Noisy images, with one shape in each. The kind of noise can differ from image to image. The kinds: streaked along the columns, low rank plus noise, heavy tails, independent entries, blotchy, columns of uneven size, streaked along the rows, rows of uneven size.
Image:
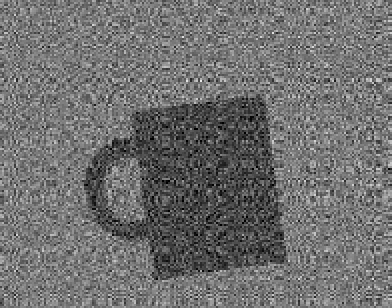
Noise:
low rank plus noise
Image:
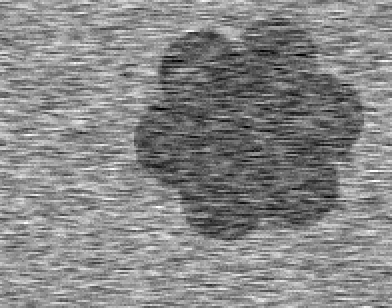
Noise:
streaked along the rows
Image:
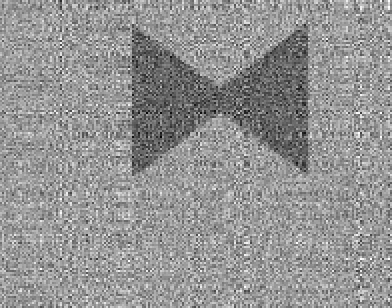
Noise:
low rank plus noise
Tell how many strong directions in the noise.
three or four
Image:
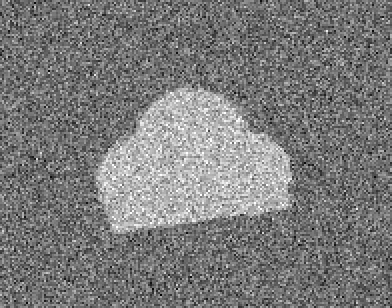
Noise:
independent entries
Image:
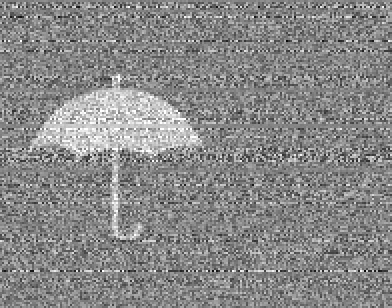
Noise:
rows of uneven size
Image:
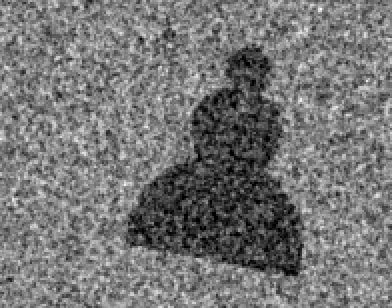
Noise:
blotchy
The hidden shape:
chess pawn
